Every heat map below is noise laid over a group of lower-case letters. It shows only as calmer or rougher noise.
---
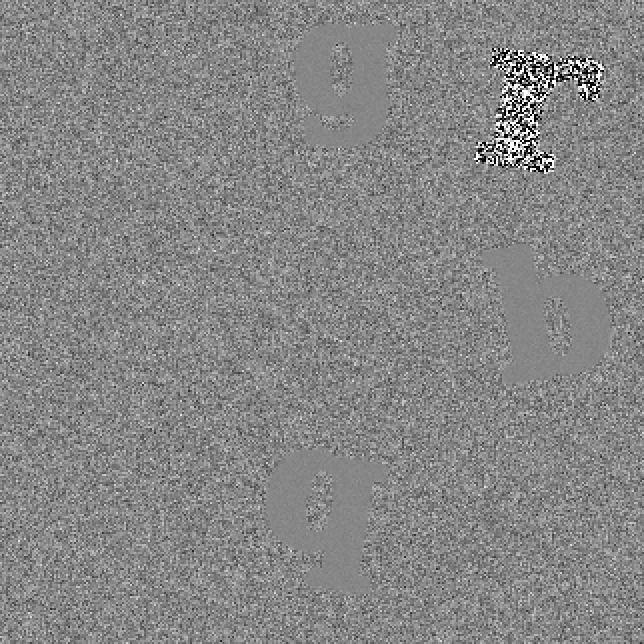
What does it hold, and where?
top middle: calm g; top right: rough r; middle right: calm b; bottom middle: calm q
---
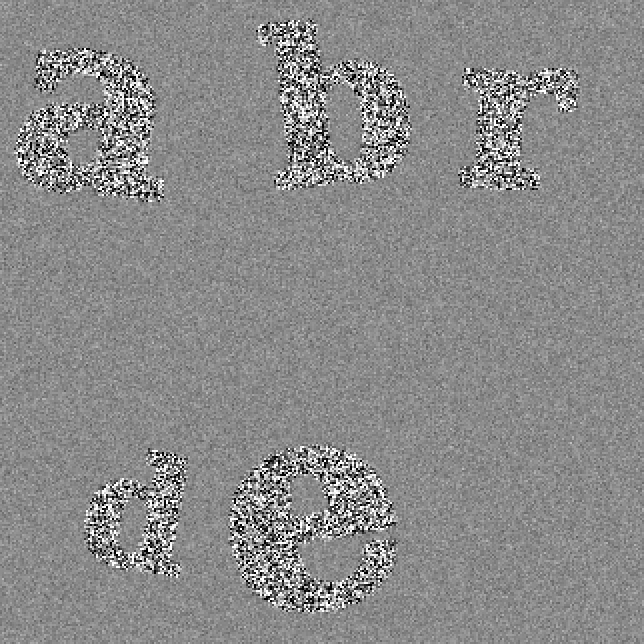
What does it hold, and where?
top left: rough a; top middle: rough b; top right: rough r; bottom left: rough d; bottom middle: rough e
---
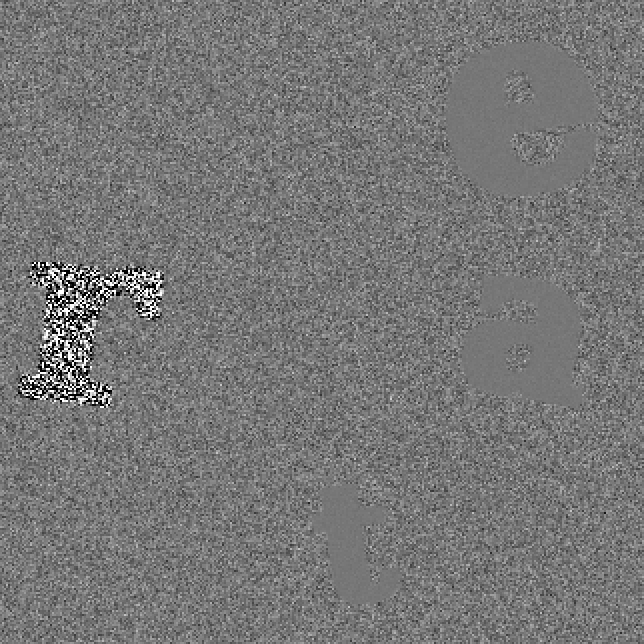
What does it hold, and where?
top right: calm e; middle left: rough r; middle right: calm a; bottom middle: calm t
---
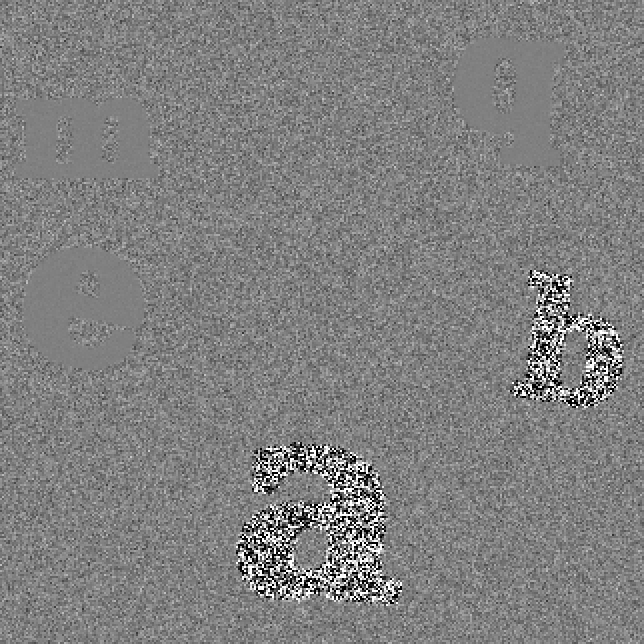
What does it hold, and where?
top left: calm m; top right: calm q; middle left: calm e; middle right: rough b; bottom middle: rough a
